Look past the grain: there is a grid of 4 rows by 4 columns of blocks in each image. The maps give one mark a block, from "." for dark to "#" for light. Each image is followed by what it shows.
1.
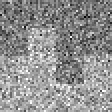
. . . .
. # . .
# # . #
# # # #
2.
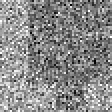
# . . .
# . . .
# . . .
# # . #
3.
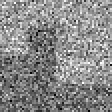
# # # #
# . # #
. . # #
. . . .
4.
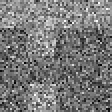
# # # #
. # . .
. . . .
. # . .
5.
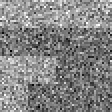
# # # #
. . . .
# # . .
# . . .
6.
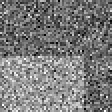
. . . .
. . . .
# # # .
# # # .
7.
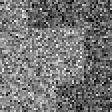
# . . .
# # # .
# # # .
# # . .
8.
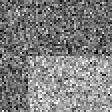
. . . .
. . . .
. # # #
. # # #
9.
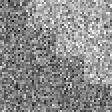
. # # #
. . # #
. . . #
. . . .
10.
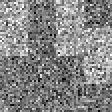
# . # .
# . # #
. . . #
. . . .
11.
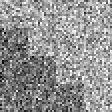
# # # #
. # # #
. . # #
. . . #
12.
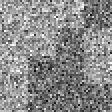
# # # .
# # . #
# . . #
# . . .
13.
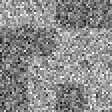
# # . .
. . # #
. # # #
. # . #
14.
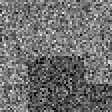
# # # #
# # # #
# . . #
# . . .
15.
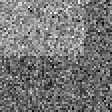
# # # .
# # # .
. . . .
. . . .
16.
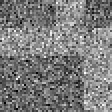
. . # .
# # # #
. . . #
. . . #
